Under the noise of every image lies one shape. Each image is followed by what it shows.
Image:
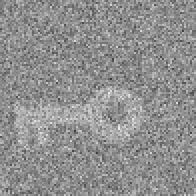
key
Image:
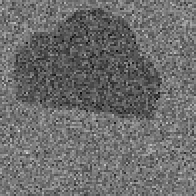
cloud
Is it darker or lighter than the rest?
darker
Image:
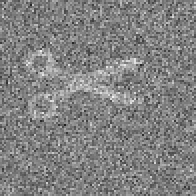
pair of scissors
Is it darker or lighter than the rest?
lighter
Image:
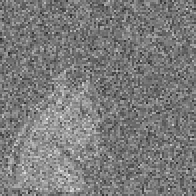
chess knight
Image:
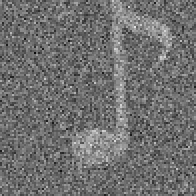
musical note
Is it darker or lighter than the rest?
lighter
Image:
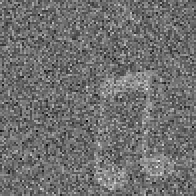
pair of musical notes
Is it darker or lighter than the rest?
lighter
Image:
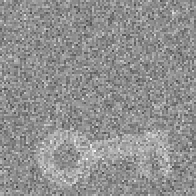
key
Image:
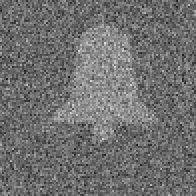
bell
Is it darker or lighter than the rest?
lighter
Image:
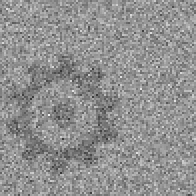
gear
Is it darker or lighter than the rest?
darker
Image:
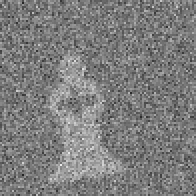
chess bishop
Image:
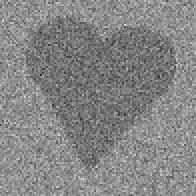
heart
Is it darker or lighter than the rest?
darker
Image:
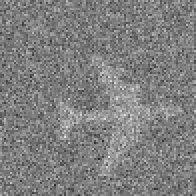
airplane
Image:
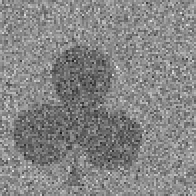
club
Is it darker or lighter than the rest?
darker
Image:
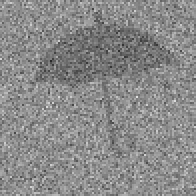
umbrella
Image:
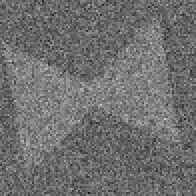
bow tie
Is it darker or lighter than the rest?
lighter
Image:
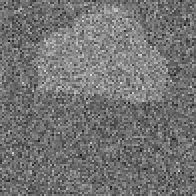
cloud
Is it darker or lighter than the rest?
lighter
